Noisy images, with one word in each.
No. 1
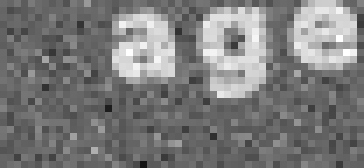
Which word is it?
age
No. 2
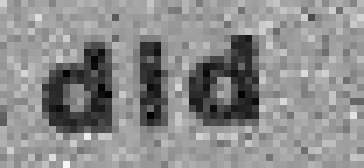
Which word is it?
did
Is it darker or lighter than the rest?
darker
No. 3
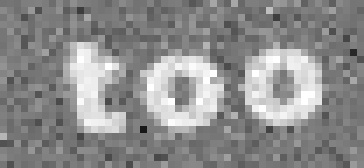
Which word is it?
too
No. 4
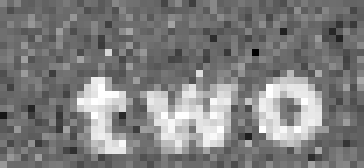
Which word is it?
two
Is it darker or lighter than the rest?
lighter
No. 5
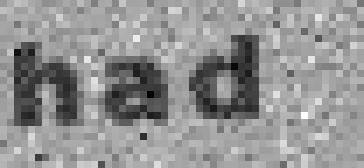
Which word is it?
had
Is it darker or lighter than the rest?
darker
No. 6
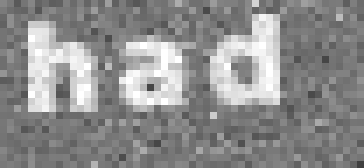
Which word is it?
had
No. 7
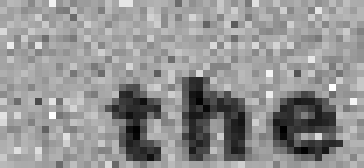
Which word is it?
the
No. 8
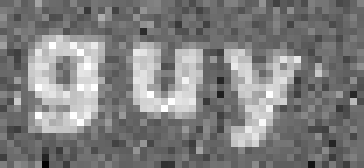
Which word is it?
guy
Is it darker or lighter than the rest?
lighter
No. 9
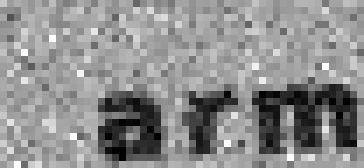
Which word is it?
arm
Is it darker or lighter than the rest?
darker
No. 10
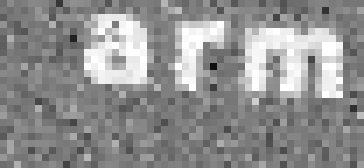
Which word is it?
arm
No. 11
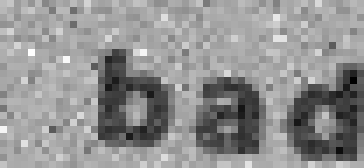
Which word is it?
bad
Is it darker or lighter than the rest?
darker
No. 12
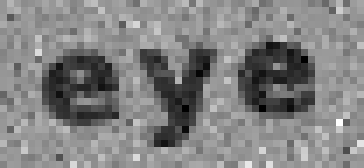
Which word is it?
eye
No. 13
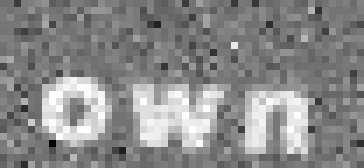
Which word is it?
own
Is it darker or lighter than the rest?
lighter
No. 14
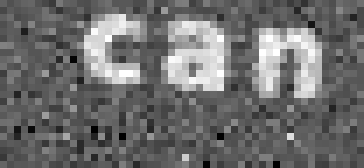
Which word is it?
can
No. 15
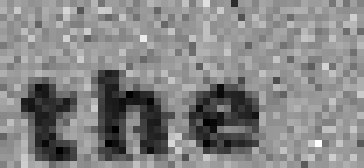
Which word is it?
the
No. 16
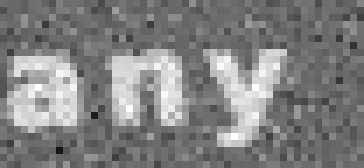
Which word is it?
any
